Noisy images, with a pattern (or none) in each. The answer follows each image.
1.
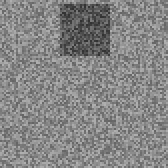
one block
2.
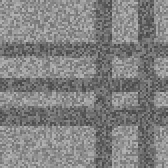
bands of rows crossing bands of columns
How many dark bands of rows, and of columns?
3 and 2
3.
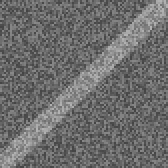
a diagonal band
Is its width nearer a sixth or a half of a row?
a sixth
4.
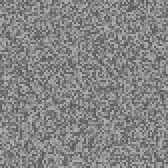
only noise
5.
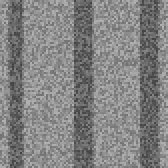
bands of columns
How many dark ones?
3
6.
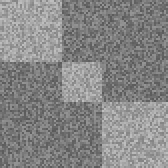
blocks along the diagonal
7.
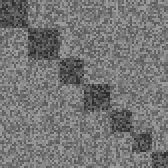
blocks along the diagonal
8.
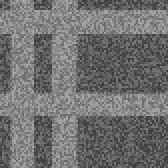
bands of rows crossing bands of columns
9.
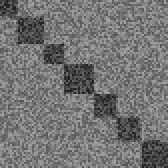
blocks along the diagonal
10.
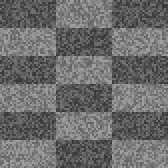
a checkerboard
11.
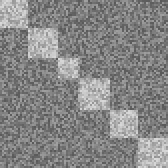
blocks along the diagonal
